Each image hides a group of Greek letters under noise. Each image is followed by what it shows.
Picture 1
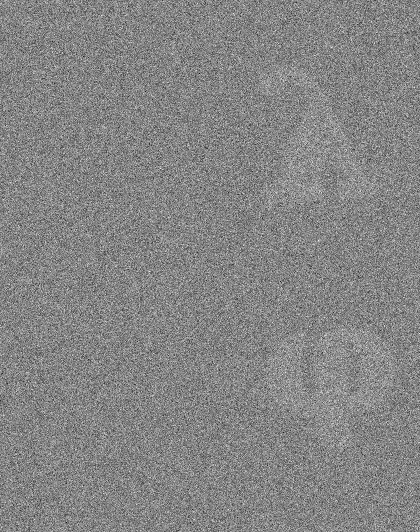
top right: lambda; bottom right: phi
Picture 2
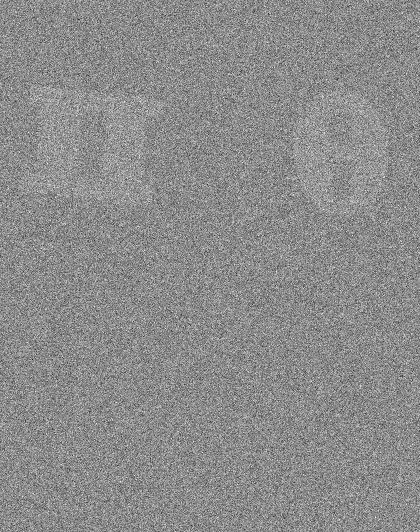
top left: pi; top right: theta
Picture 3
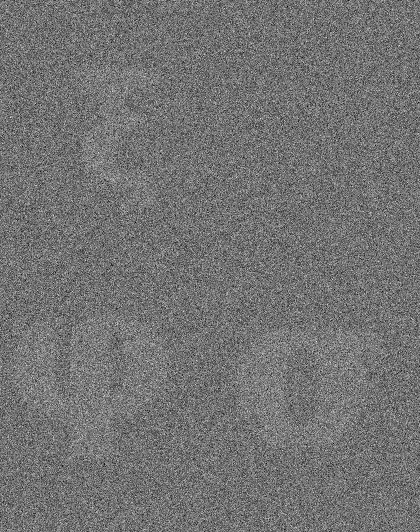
top left: xi; bottom left: phi; bottom right: sigma
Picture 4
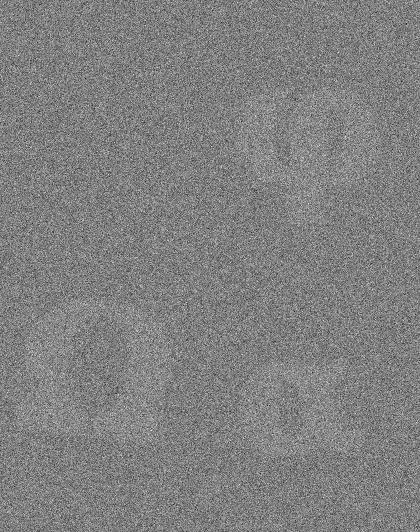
top right: phi; bottom left: omega; bottom right: alpha
